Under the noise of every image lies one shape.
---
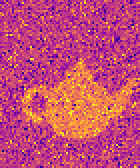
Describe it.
light teapot
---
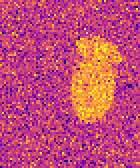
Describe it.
light footprint
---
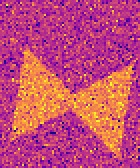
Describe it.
light bow tie
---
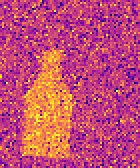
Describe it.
light bottle
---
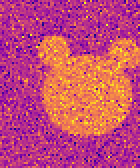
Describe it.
light bear's head
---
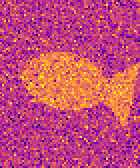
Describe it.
light fish
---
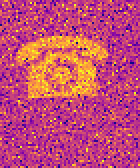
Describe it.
light telephone
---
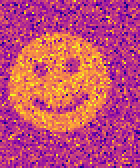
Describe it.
light smiling face
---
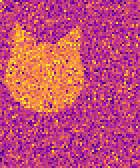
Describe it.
light cat's head
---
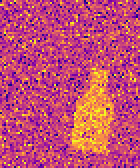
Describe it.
light bottle
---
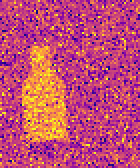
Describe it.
light bottle
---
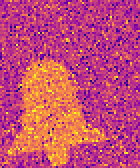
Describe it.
light bell
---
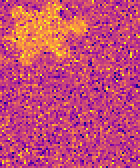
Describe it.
light turtle
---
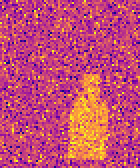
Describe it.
light bottle
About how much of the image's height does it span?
half
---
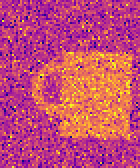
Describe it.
light cup
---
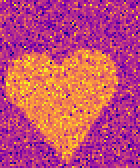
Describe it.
light heart
